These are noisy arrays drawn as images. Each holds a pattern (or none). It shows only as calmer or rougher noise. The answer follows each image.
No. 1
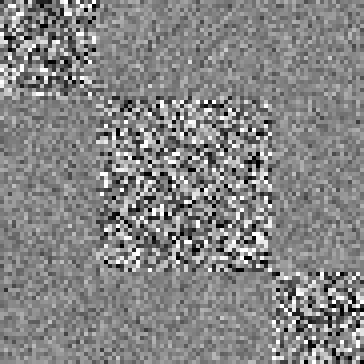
blocks along the diagonal
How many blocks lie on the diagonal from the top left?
3
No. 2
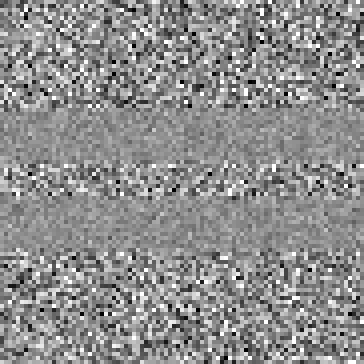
bands of rows
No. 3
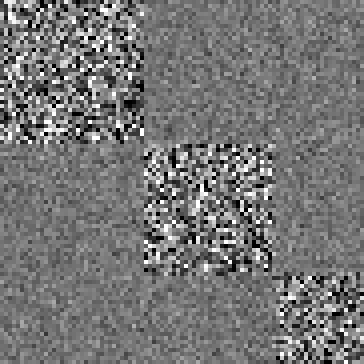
blocks along the diagonal
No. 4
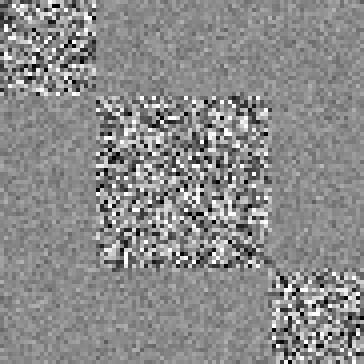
blocks along the diagonal
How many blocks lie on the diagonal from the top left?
3
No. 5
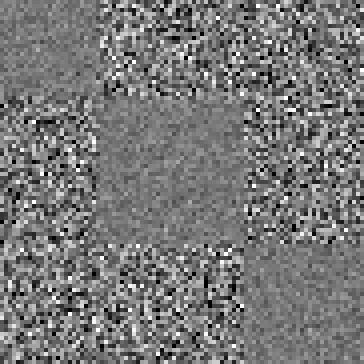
blocks along the diagonal
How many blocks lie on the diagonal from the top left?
3
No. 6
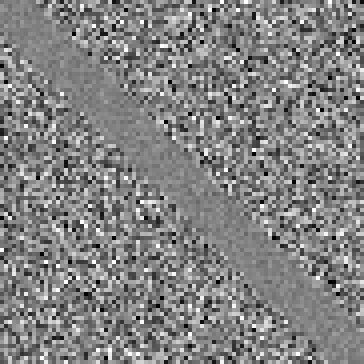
a diagonal band
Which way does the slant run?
top left to bottom right
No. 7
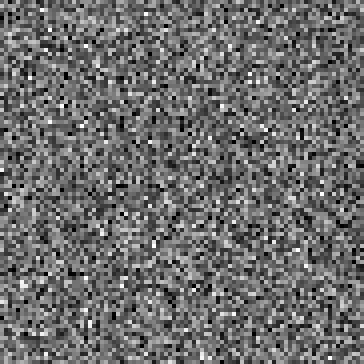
only noise
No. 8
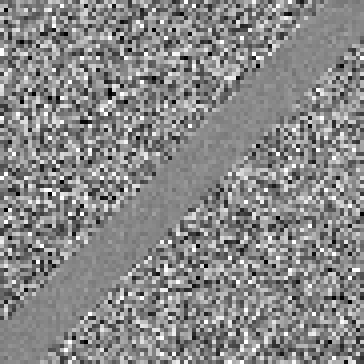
a diagonal band
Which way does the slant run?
bottom left to top right
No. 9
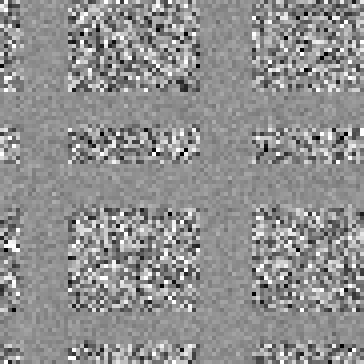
bands of rows crossing bands of columns
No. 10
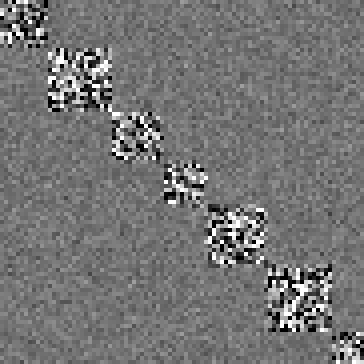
blocks along the diagonal
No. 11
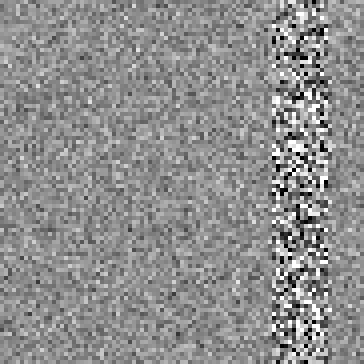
one band of columns
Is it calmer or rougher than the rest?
rougher
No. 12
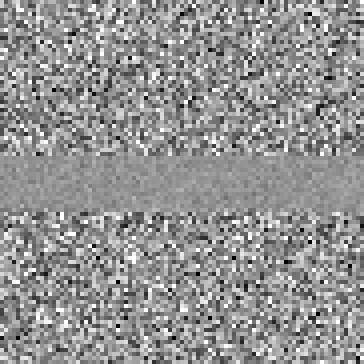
one band of rows
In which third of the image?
middle
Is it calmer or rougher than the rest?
calmer
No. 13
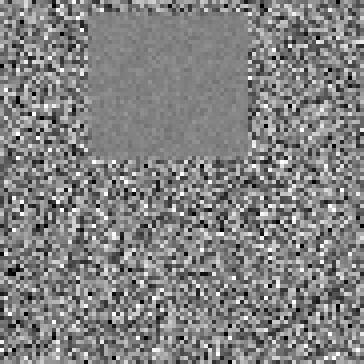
one block
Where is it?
top middle
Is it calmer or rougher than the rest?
calmer
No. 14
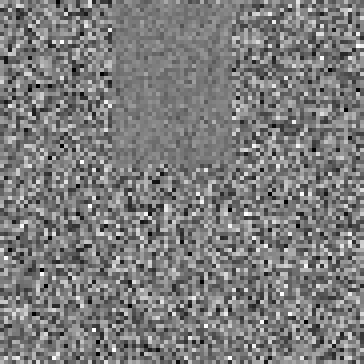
one block
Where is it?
top middle
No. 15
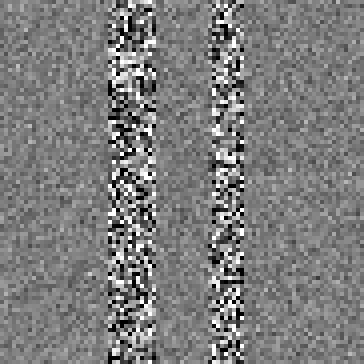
bands of columns
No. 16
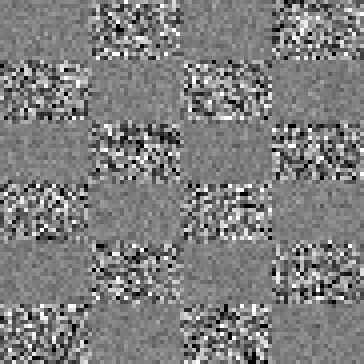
a checkerboard
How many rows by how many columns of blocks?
6 by 4
